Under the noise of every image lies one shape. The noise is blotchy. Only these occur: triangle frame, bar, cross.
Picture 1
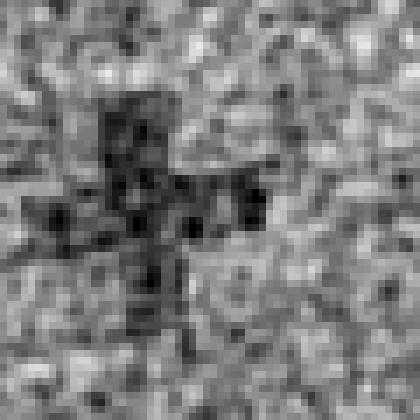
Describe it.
dark cross
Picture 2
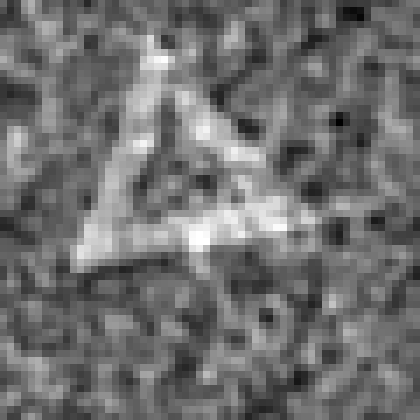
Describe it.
light triangle frame
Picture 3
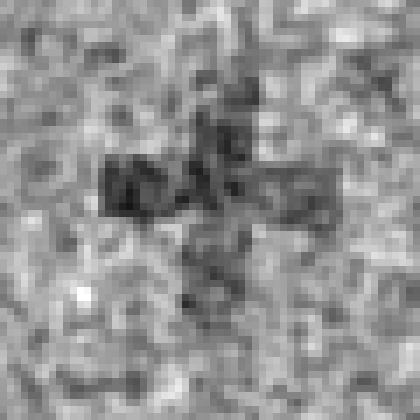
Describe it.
dark cross
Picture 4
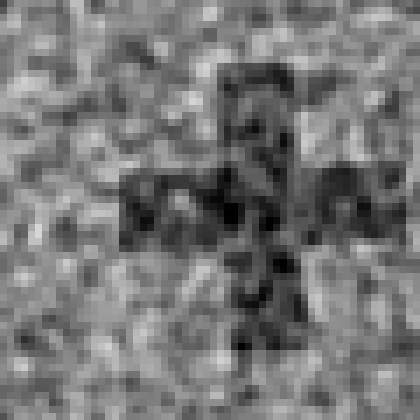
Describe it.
dark cross
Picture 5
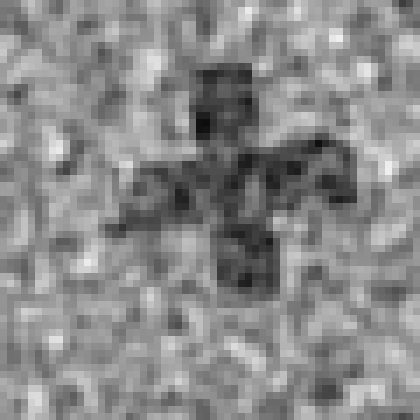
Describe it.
dark cross
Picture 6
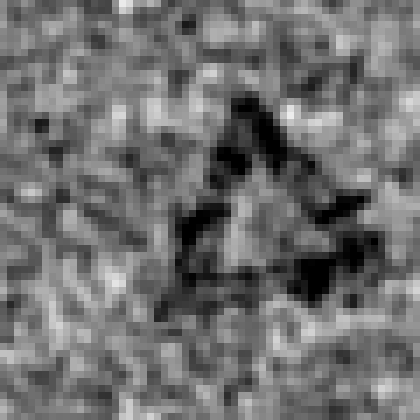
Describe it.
dark triangle frame
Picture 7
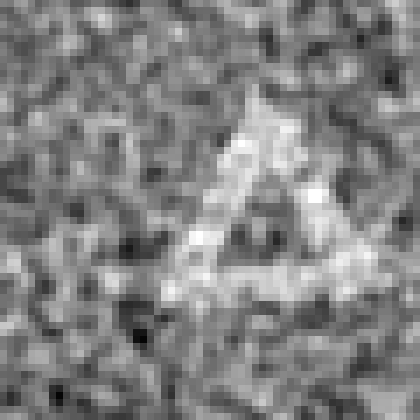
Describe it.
light triangle frame
